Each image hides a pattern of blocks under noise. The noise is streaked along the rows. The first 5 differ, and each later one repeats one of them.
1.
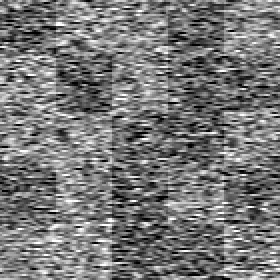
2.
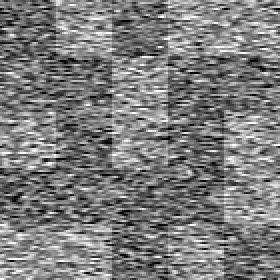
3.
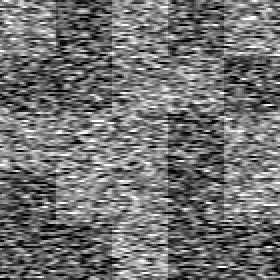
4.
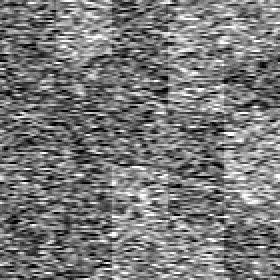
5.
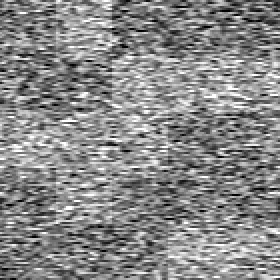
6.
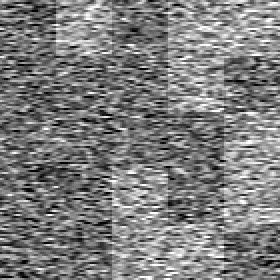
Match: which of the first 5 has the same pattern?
4
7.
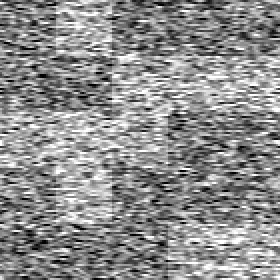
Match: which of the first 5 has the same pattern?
5
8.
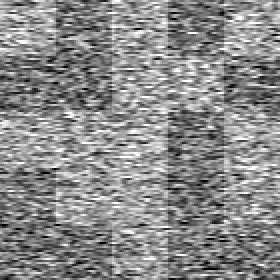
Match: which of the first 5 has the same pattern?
3
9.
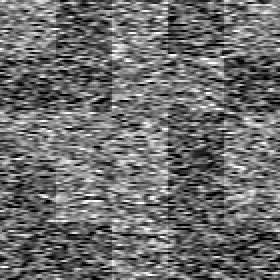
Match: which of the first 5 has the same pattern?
3
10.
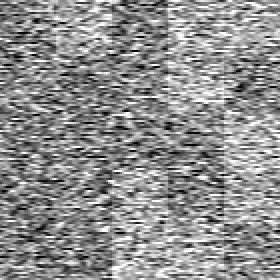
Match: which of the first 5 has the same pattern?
4
